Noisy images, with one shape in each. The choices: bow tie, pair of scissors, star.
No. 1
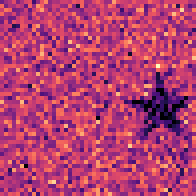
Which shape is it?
star
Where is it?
middle right
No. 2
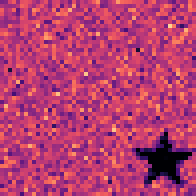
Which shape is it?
star
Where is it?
bottom right
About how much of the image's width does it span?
a third
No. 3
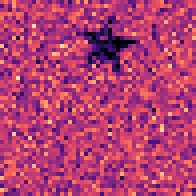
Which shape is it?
star
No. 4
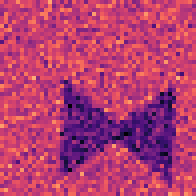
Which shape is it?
bow tie
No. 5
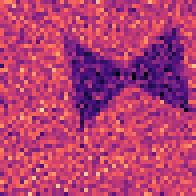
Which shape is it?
bow tie
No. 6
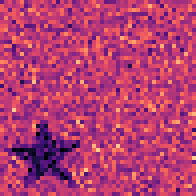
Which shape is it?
star
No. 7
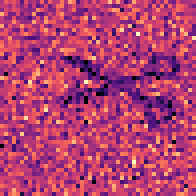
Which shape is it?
pair of scissors
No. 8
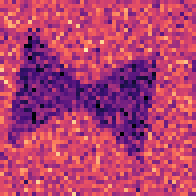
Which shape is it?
bow tie
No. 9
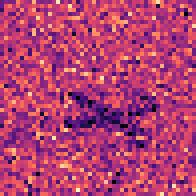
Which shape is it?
pair of scissors
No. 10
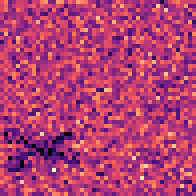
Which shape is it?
pair of scissors
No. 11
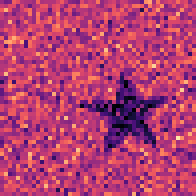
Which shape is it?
star
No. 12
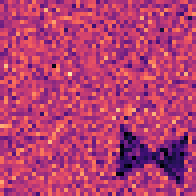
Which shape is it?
bow tie
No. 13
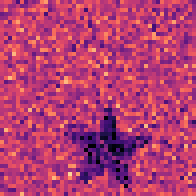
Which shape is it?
star
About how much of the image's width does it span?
half
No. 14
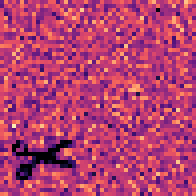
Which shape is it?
pair of scissors
